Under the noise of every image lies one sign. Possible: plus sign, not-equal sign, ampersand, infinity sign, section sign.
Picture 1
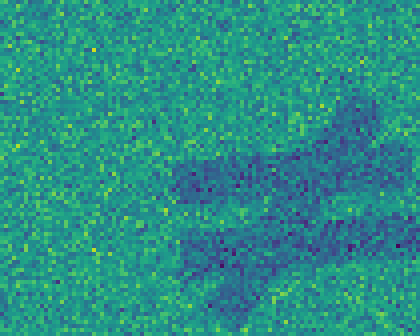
dark not-equal sign
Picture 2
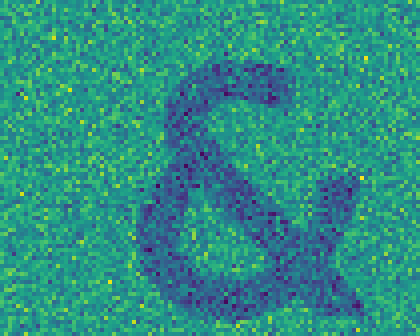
dark ampersand
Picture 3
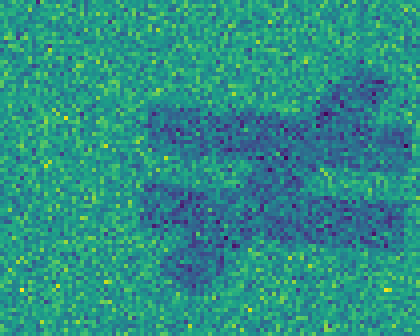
dark not-equal sign
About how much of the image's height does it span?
two thirds
